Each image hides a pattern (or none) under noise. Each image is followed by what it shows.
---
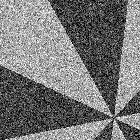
spokes from one point
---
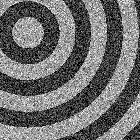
rings round one point
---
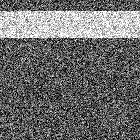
one horizontal stripe
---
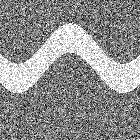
a wavy band
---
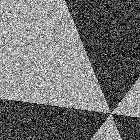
spokes from one point
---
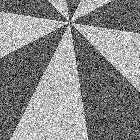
spokes from one point
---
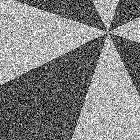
spokes from one point
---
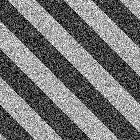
diagonal stripes
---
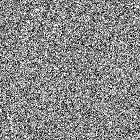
only noise
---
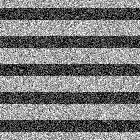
horizontal stripes
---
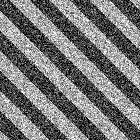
diagonal stripes
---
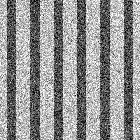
vertical stripes
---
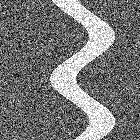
a wavy band
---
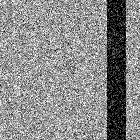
one vertical stripe
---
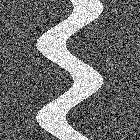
a wavy band
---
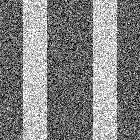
vertical stripes
